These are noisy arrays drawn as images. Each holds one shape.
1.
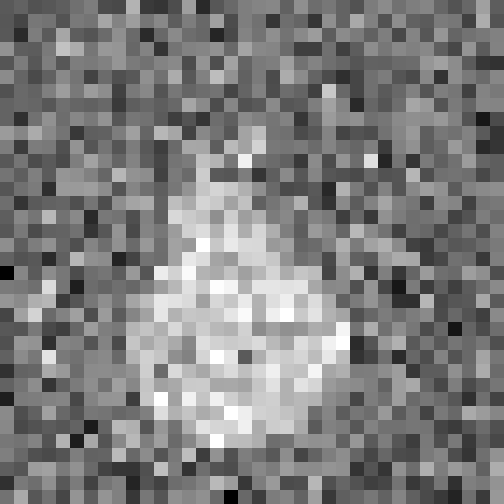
pear
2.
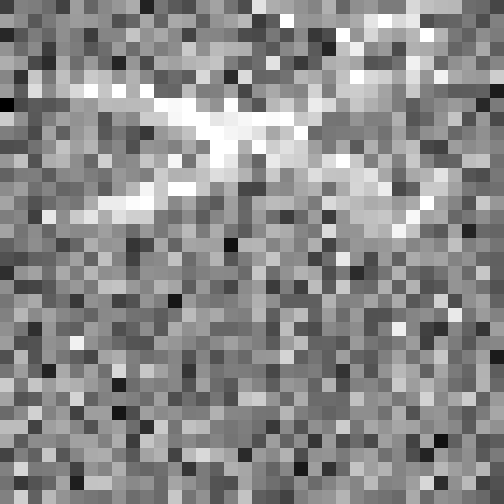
pair of scissors
